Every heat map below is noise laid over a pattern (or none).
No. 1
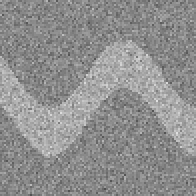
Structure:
a wavy band
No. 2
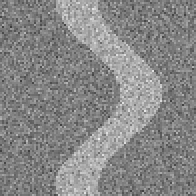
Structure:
a wavy band
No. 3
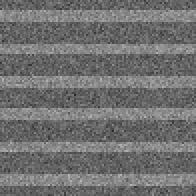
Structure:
horizontal stripes
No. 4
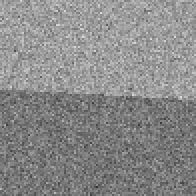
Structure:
a sharp edge
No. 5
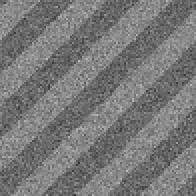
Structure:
diagonal stripes
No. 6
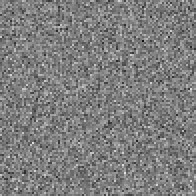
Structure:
only noise
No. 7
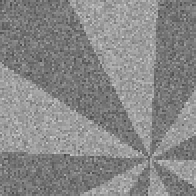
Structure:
spokes from one point
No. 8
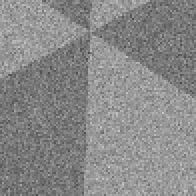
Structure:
spokes from one point
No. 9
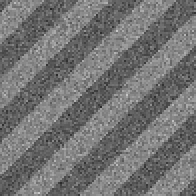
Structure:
diagonal stripes
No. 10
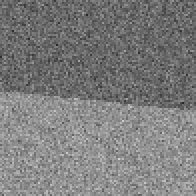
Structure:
a sharp edge
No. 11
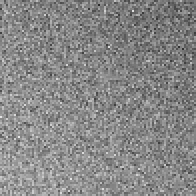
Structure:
a smooth slope
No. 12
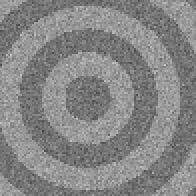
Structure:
rings round one point
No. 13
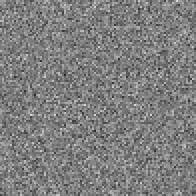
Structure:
only noise
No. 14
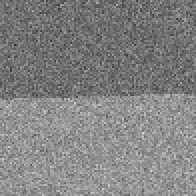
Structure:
a sharp edge
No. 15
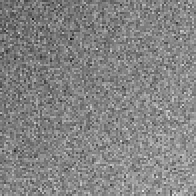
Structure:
a smooth slope
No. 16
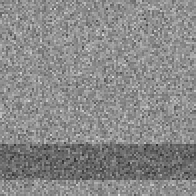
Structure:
one horizontal stripe
